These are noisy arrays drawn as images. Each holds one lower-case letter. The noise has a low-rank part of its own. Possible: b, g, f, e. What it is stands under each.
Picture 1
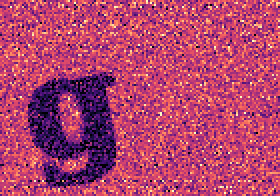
g
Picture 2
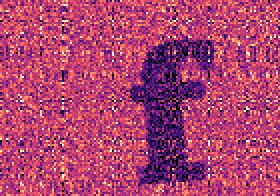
f
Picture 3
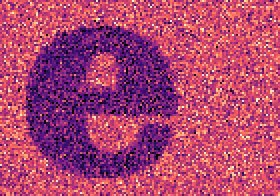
e
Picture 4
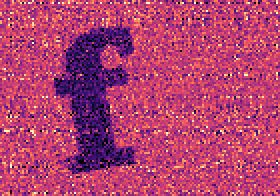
f
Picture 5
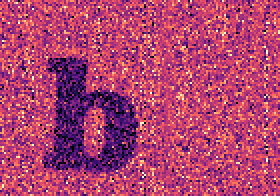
b
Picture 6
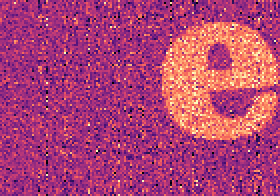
e
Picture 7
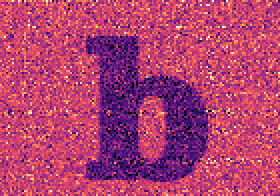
b
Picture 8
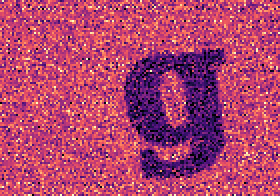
g
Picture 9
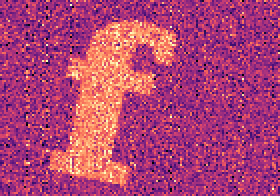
f
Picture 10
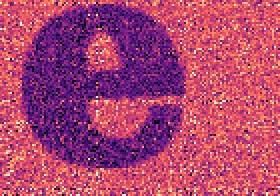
e
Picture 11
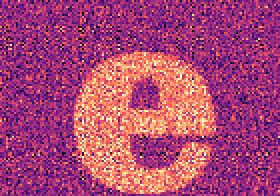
e
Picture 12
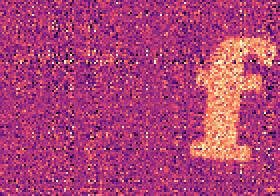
f
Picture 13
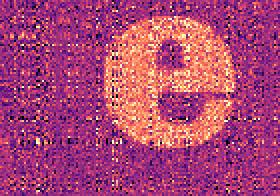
e
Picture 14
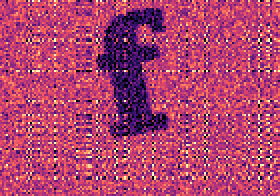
f
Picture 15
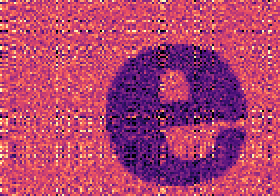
e
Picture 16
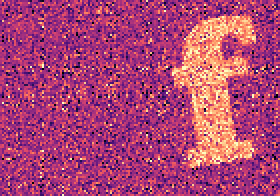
f
